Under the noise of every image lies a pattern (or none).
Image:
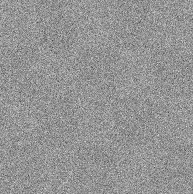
a checkerboard
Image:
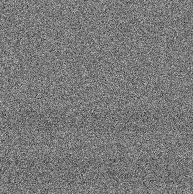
bands of rows
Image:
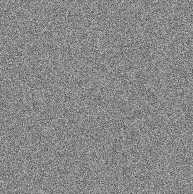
only noise
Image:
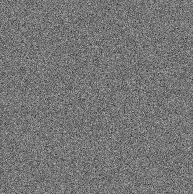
only noise
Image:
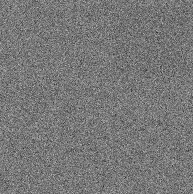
one block
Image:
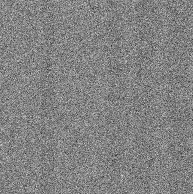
bands of columns
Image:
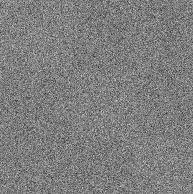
blocks along the diagonal
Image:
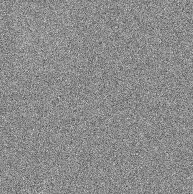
one block
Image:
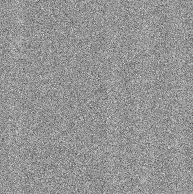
bands of columns
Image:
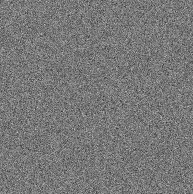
only noise
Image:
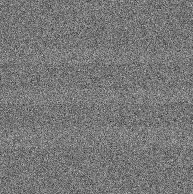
bands of rows
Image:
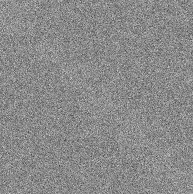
blocks along the diagonal
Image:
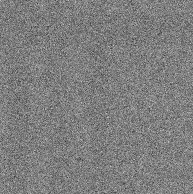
bands of rows crossing bands of columns
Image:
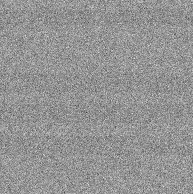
bands of rows
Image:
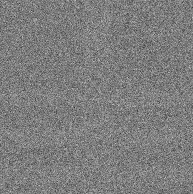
bands of rows crossing bands of columns
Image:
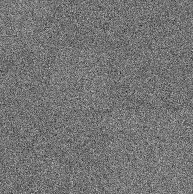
blocks along the diagonal
